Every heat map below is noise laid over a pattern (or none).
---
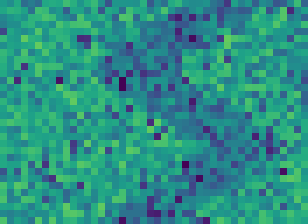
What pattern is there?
a wavy band
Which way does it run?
top to bottom
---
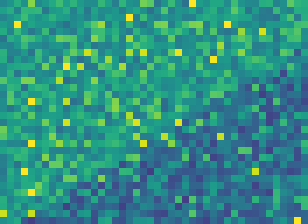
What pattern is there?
a sharp edge
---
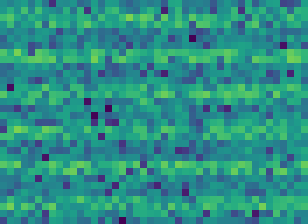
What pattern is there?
horizontal stripes
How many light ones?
6
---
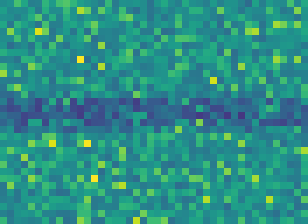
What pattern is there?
one horizontal stripe
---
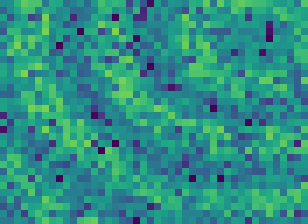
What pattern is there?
rings round one point
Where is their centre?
top right
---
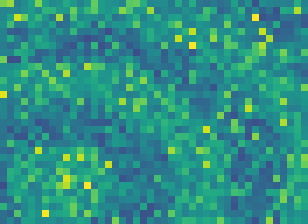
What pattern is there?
rings round one point
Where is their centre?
bottom left
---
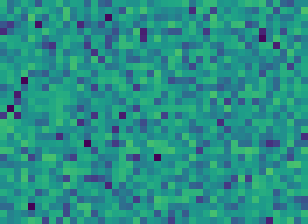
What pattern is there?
only noise
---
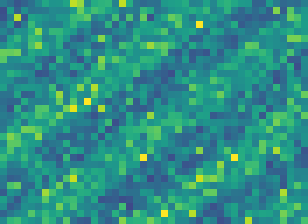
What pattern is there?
diagonal stripes
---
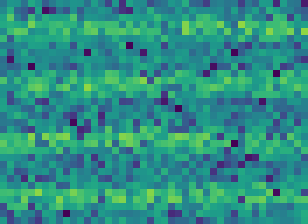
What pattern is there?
horizontal stripes
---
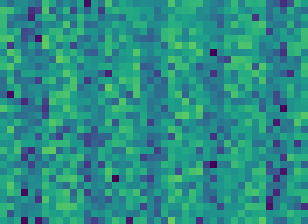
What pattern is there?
vertical stripes
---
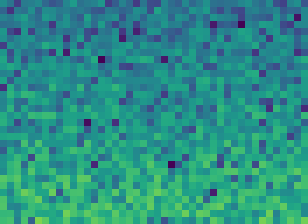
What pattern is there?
a smooth slope
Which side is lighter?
bottom
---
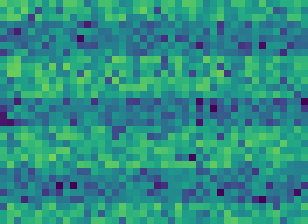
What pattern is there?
horizontal stripes
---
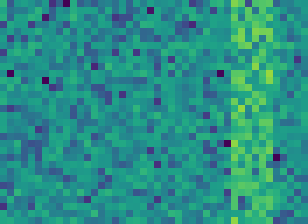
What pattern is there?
one vertical stripe
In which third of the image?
right
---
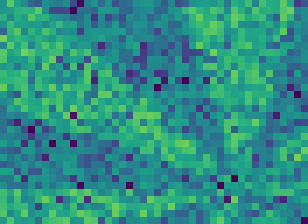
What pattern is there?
spokes from one point
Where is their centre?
bottom right
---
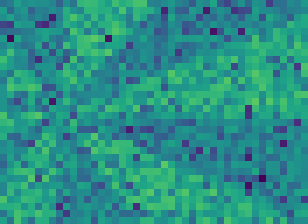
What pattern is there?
spokes from one point
